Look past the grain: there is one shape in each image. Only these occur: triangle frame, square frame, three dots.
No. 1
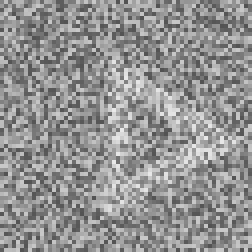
light triangle frame
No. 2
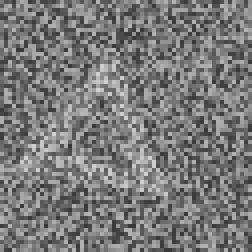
light triangle frame
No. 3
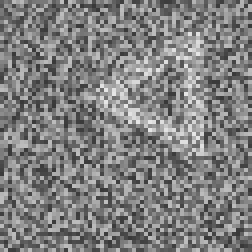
light triangle frame
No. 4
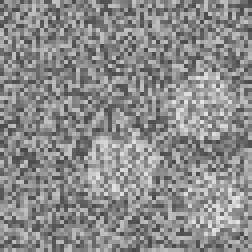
light three dots
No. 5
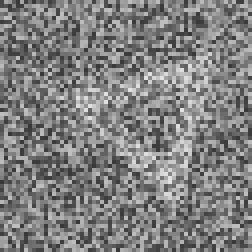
light triangle frame
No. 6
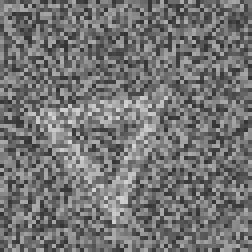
light triangle frame
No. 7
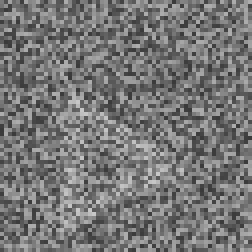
light triangle frame
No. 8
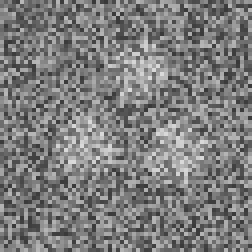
light three dots
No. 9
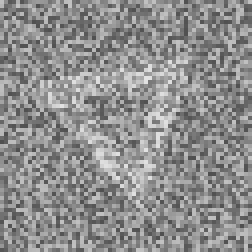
light triangle frame
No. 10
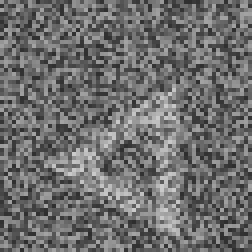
light triangle frame
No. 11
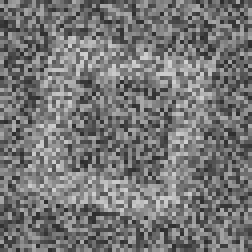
light square frame
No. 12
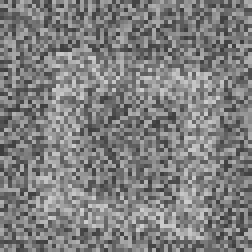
light square frame
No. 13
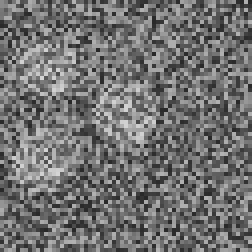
light three dots
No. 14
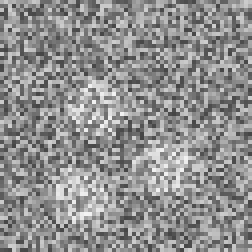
light three dots
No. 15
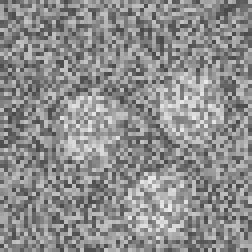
light three dots
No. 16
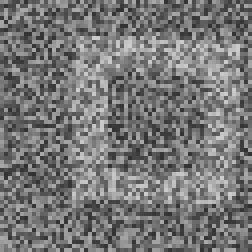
light square frame
